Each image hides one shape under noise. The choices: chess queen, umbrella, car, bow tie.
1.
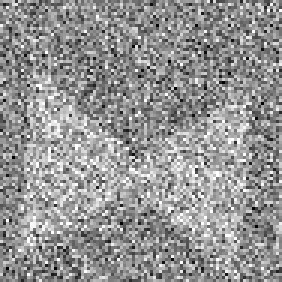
bow tie
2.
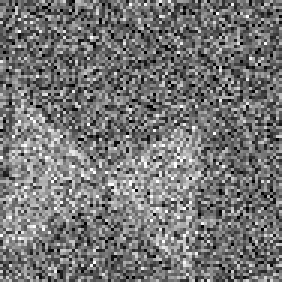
bow tie
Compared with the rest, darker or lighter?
lighter
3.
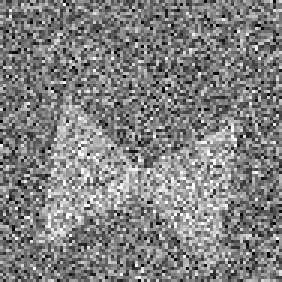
bow tie
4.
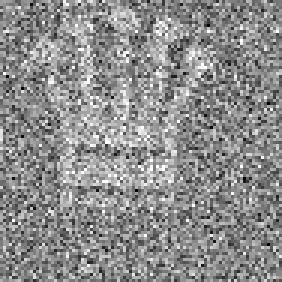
chess queen
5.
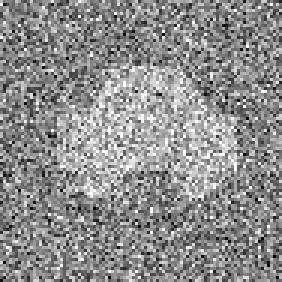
car
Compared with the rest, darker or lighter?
lighter
